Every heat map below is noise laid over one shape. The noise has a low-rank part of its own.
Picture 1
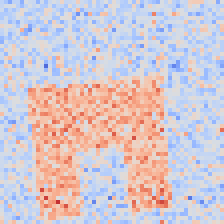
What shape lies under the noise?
square with a notch
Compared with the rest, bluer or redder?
redder
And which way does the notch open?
down
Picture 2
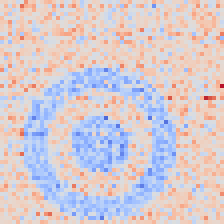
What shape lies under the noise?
bullseye
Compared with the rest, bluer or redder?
bluer
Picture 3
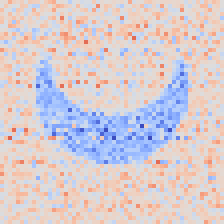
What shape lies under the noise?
crescent
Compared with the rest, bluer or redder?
bluer
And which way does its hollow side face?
up
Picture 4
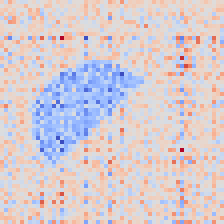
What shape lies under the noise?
half disc
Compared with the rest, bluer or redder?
bluer
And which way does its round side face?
up and left
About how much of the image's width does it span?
half
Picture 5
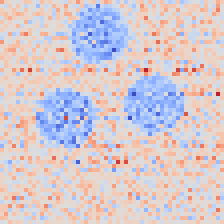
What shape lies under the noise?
three dots
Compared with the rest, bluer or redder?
bluer
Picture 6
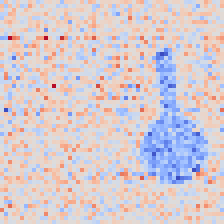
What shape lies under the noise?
lollipop
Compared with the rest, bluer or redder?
bluer
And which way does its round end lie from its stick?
down
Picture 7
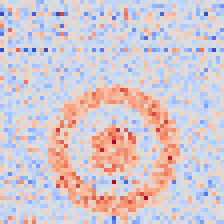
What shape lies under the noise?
bullseye
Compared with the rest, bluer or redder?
redder
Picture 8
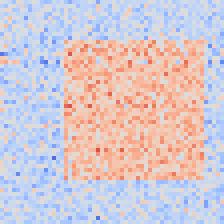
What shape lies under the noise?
square
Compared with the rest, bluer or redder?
redder
